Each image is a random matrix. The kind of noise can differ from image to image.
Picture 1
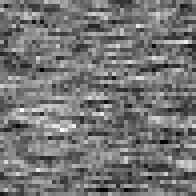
streaked along the rows
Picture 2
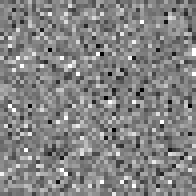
heavy tails
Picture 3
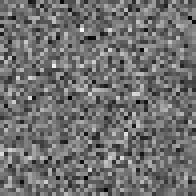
independent entries
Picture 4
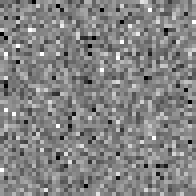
heavy tails
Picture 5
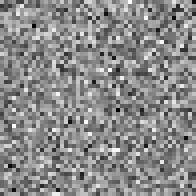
independent entries
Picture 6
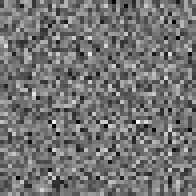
low rank plus noise
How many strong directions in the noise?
two
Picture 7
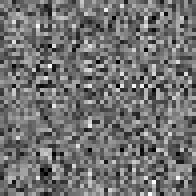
low rank plus noise
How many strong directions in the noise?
two
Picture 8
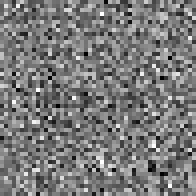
low rank plus noise
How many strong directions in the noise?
five to eight
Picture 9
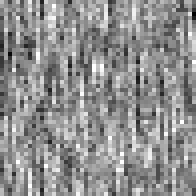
streaked along the columns
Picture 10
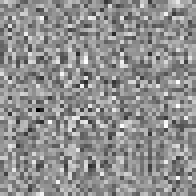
low rank plus noise
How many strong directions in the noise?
five to eight
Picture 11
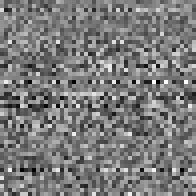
rows of uneven size
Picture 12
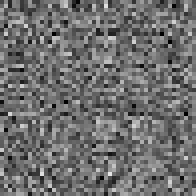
low rank plus noise
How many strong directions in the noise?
two
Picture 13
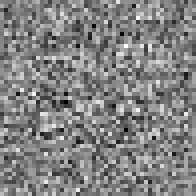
low rank plus noise
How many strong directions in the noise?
five to eight
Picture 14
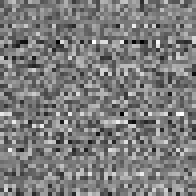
rows of uneven size
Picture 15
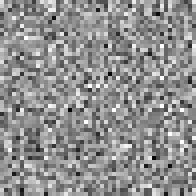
low rank plus noise
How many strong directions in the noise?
two
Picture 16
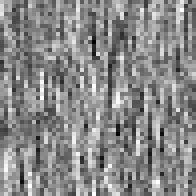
streaked along the columns
